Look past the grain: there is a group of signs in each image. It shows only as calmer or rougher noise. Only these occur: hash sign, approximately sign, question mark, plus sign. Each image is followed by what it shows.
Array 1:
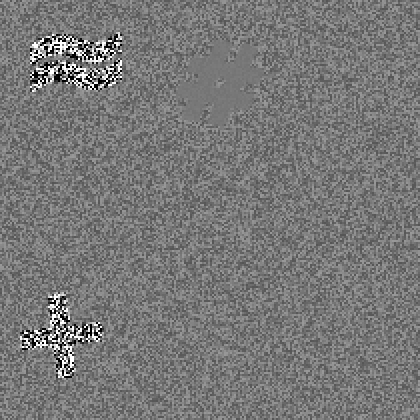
top left: rough approximately sign; top middle: calm hash sign; bottom left: rough plus sign
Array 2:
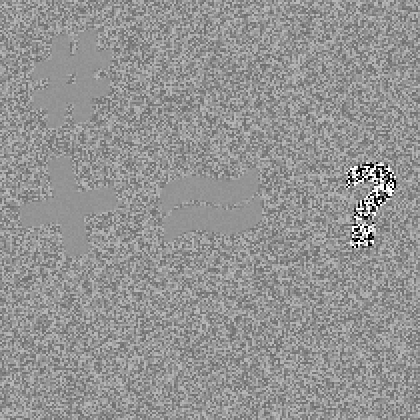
top left: calm hash sign; middle left: calm plus sign; centre: calm approximately sign; middle right: rough question mark
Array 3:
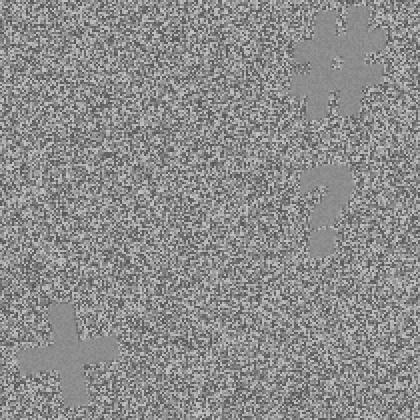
top right: calm hash sign; middle right: calm question mark; bottom left: calm plus sign
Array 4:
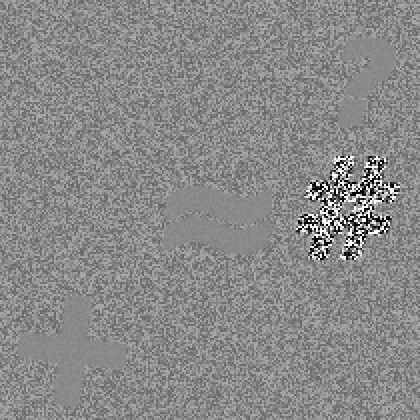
top right: calm question mark; centre: calm approximately sign; middle right: rough hash sign; bottom left: calm plus sign
